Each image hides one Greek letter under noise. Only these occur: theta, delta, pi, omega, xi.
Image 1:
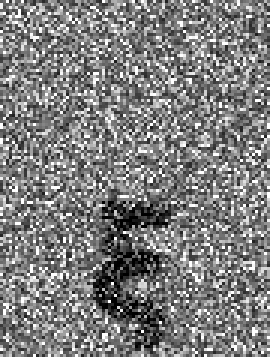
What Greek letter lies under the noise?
xi
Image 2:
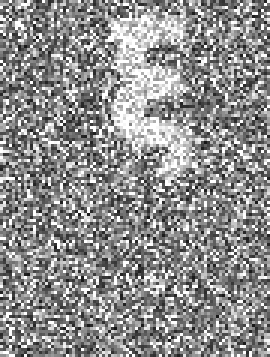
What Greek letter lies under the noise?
xi
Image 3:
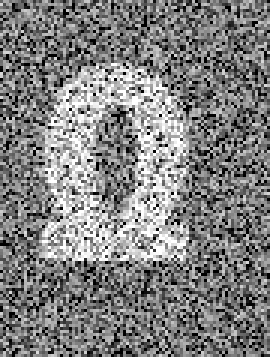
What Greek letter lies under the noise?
omega
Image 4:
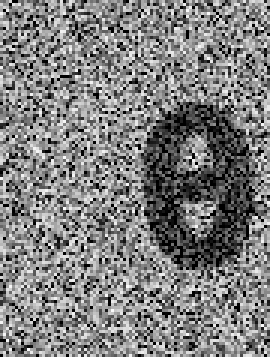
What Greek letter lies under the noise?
theta
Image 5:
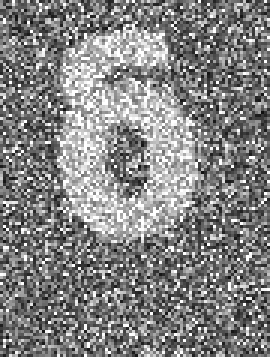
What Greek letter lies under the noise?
delta
